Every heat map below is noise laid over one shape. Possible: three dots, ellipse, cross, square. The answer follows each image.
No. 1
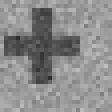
dark cross
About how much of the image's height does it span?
two thirds
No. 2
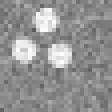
light three dots
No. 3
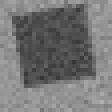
dark square
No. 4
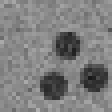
dark three dots
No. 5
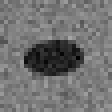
dark ellipse
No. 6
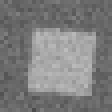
light square
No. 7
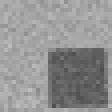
dark square
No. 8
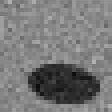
dark ellipse
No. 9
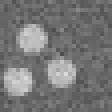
light three dots
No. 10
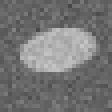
light ellipse
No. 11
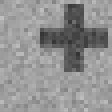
dark cross
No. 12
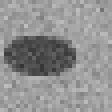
dark ellipse
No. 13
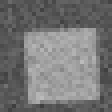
light square
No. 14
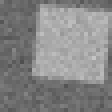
light square
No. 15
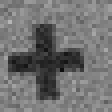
dark cross
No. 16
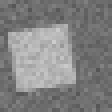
light square
